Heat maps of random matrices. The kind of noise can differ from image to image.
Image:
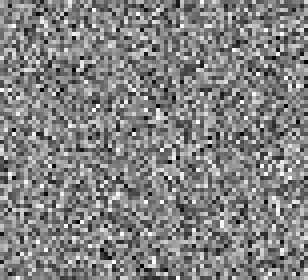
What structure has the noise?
independent entries
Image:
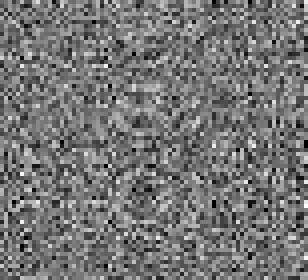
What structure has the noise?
low rank plus noise
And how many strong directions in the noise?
three or four
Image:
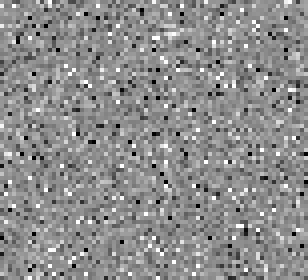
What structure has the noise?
heavy tails
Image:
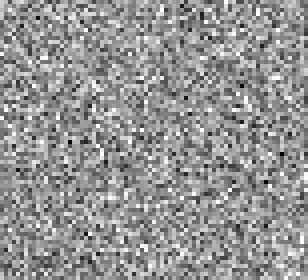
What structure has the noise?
independent entries
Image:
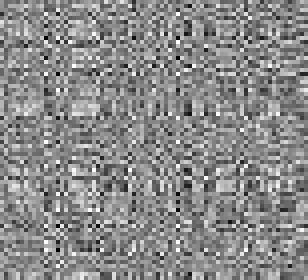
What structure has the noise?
low rank plus noise
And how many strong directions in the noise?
two
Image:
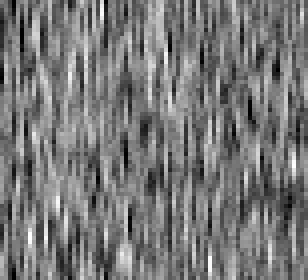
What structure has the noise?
streaked along the columns
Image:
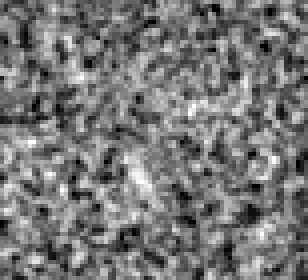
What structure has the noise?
blotchy
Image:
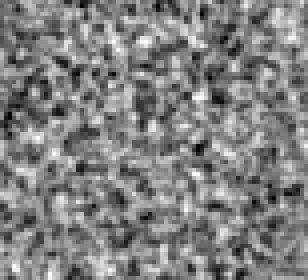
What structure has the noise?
blotchy
